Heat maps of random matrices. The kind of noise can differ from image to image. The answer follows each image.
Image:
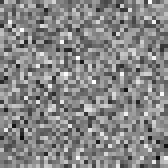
independent entries
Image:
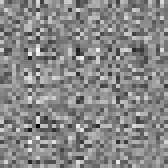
low rank plus noise
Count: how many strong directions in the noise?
two
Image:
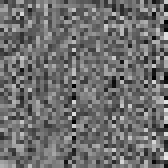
columns of uneven size
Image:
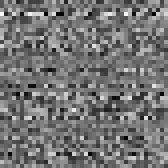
rows of uneven size
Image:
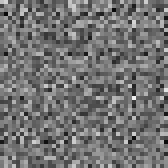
low rank plus noise
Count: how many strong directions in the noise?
three or four
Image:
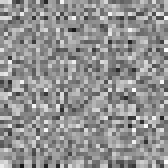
low rank plus noise
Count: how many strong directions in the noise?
one
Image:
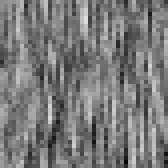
streaked along the columns
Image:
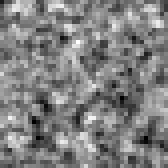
blotchy
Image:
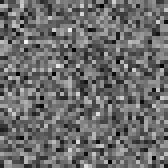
independent entries
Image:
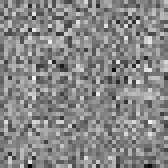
low rank plus noise
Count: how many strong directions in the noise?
five to eight
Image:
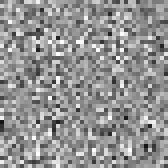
low rank plus noise
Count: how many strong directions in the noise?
five to eight
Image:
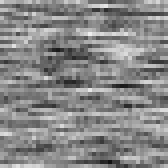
streaked along the rows
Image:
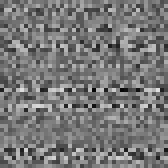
rows of uneven size
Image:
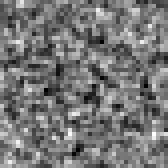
blotchy
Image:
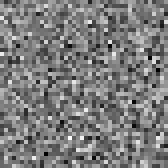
independent entries
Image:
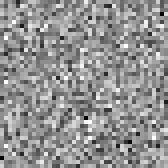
independent entries
